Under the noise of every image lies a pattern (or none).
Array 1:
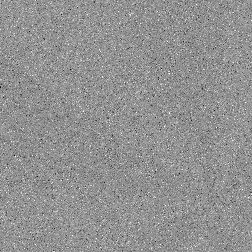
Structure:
spokes from one point
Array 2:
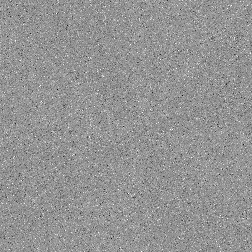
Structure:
spokes from one point
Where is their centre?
centre
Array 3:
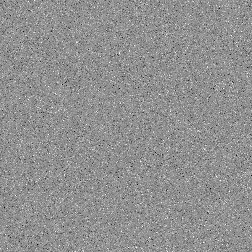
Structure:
only noise
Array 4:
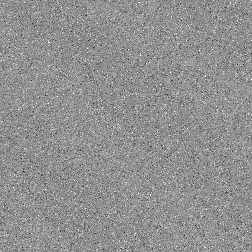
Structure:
diagonal stripes
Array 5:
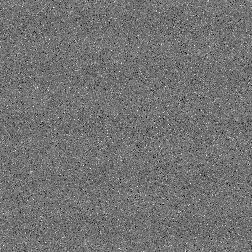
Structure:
horizontal stripes
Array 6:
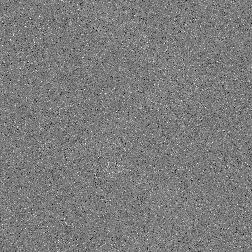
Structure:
a wavy band
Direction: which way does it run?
top to bottom
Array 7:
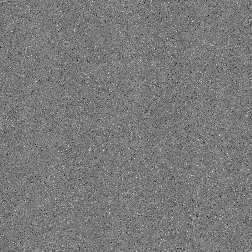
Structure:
vertical stripes
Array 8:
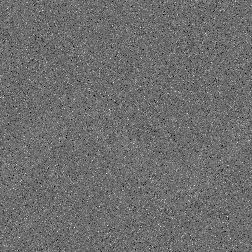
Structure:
a wavy band
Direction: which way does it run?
left to right
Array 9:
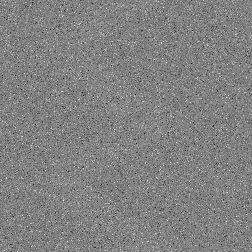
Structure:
a wavy band
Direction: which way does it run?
top to bottom
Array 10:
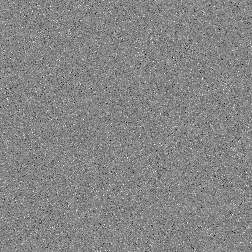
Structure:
only noise
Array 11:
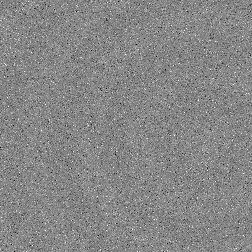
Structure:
rings round one point
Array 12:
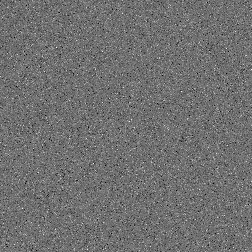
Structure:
only noise
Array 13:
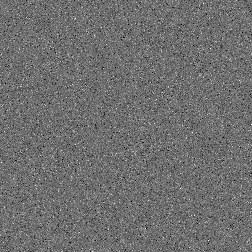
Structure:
only noise
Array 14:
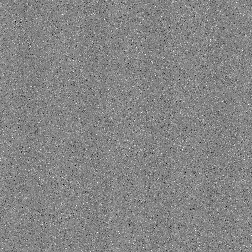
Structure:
vertical stripes
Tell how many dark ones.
4
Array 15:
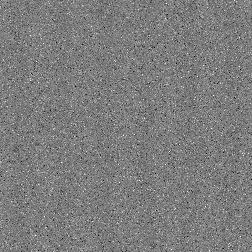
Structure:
vertical stripes
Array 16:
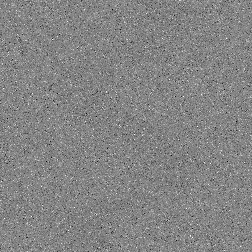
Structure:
a wavy band
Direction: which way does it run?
top to bottom
